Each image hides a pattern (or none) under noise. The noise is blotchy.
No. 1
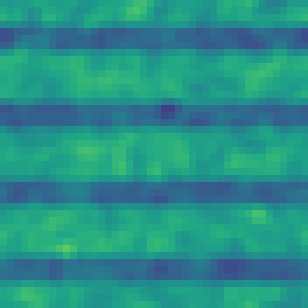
horizontal stripes
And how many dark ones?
4
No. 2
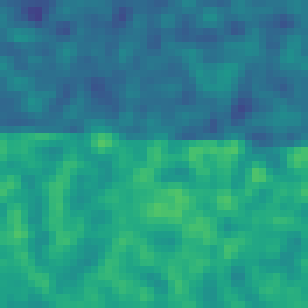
a sharp edge
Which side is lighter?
bottom
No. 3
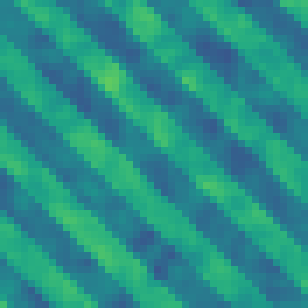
diagonal stripes
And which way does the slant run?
top left to bottom right
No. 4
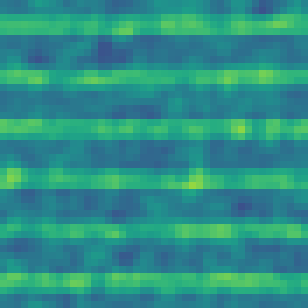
horizontal stripes
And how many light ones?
6
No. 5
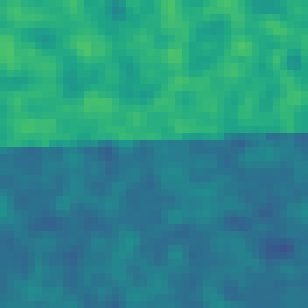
a sharp edge
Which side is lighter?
top
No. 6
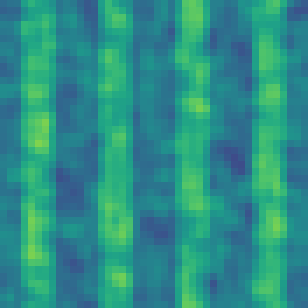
vertical stripes
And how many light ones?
4
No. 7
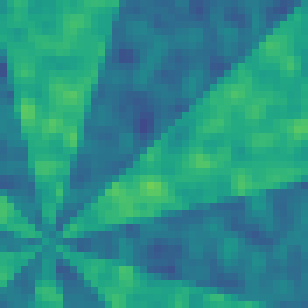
spokes from one point
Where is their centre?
bottom left
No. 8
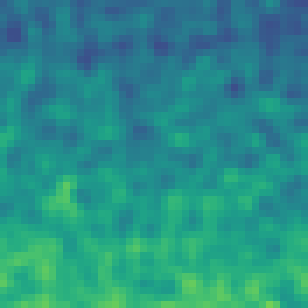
a smooth slope
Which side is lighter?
bottom
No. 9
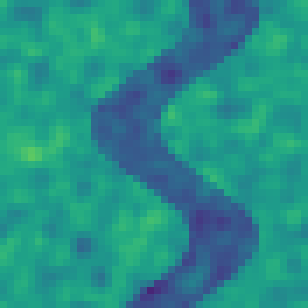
a wavy band
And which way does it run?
top to bottom
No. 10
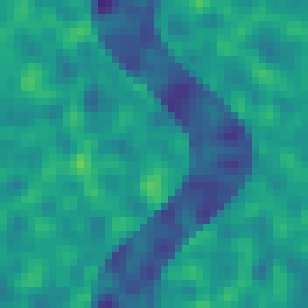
a wavy band
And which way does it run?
top to bottom
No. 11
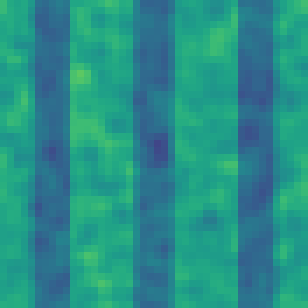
vertical stripes
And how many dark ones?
3
